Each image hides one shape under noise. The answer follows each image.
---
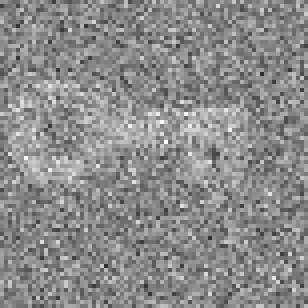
key
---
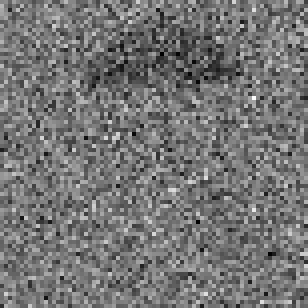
umbrella
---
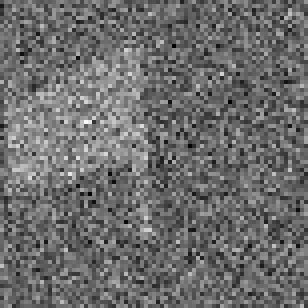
flag
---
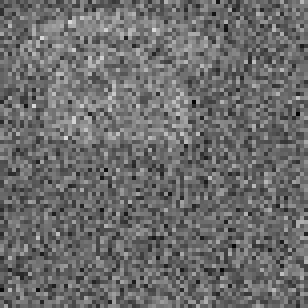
telephone
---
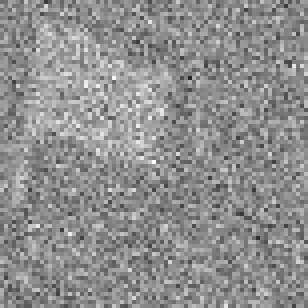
flag
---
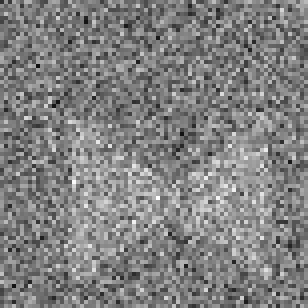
bow tie
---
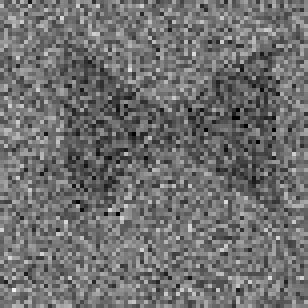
bow tie
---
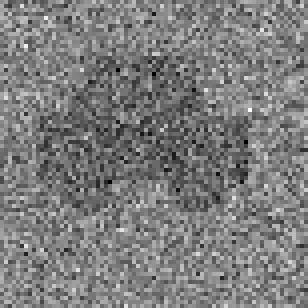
car
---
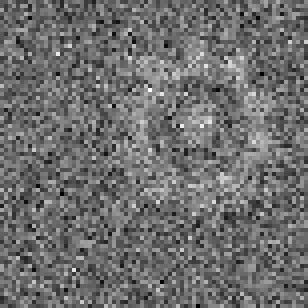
gear
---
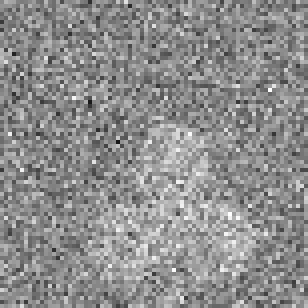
club
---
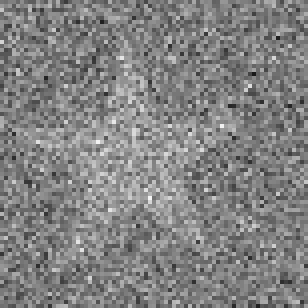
star
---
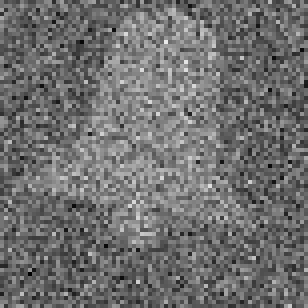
bell
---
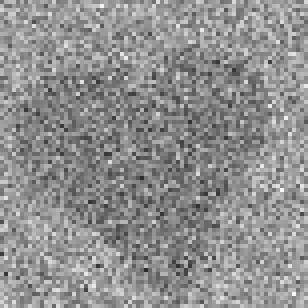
heart
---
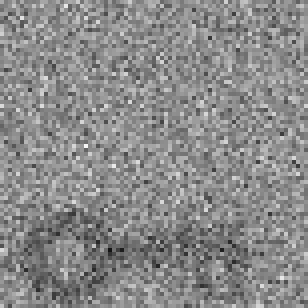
key
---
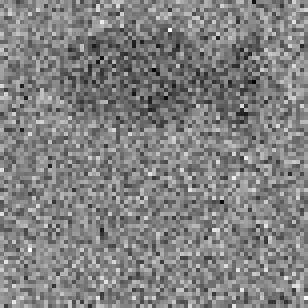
fish
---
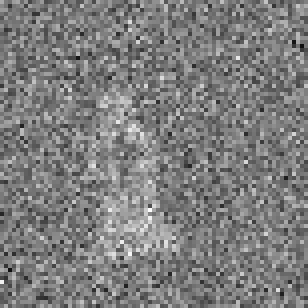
chess bishop
